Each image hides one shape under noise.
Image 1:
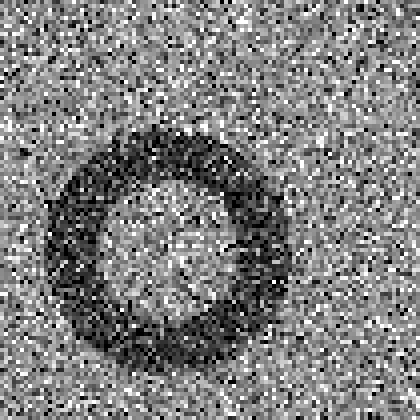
ring
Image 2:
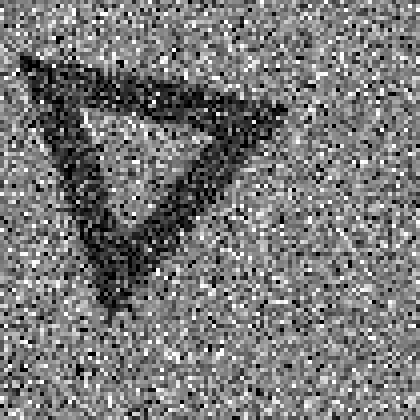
triangle frame
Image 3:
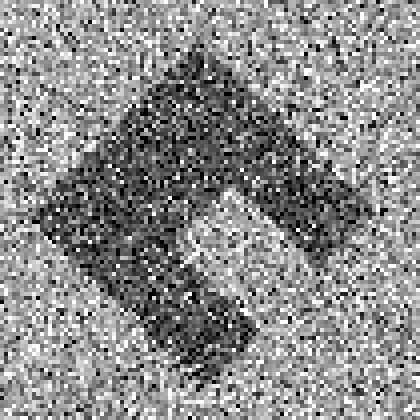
square with a notch
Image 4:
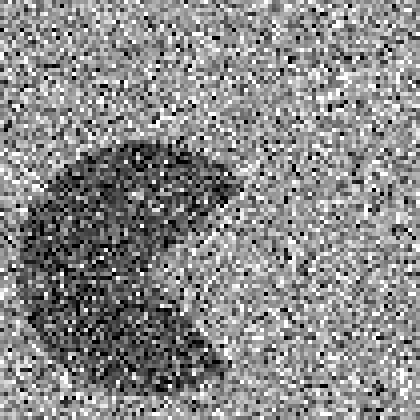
disc with a wedge cut out
